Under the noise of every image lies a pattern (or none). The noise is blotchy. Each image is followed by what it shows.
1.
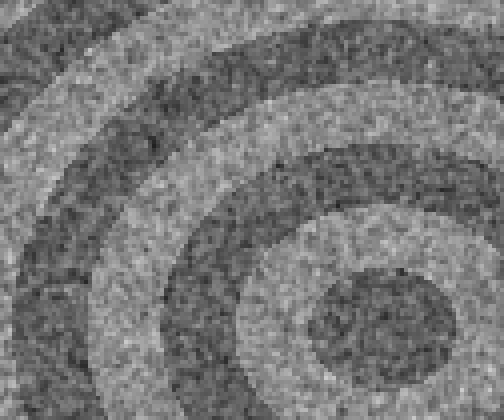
rings round one point
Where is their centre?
bottom right
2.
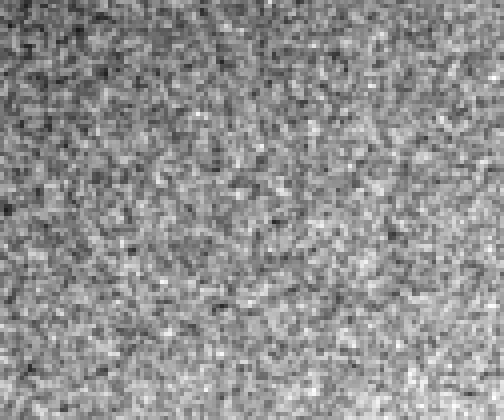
a smooth slope
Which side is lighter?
bottom right
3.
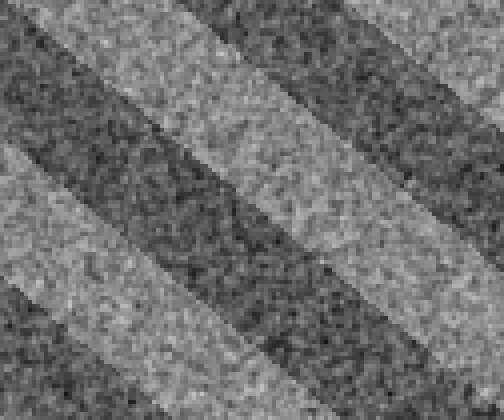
diagonal stripes
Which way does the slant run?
top left to bottom right
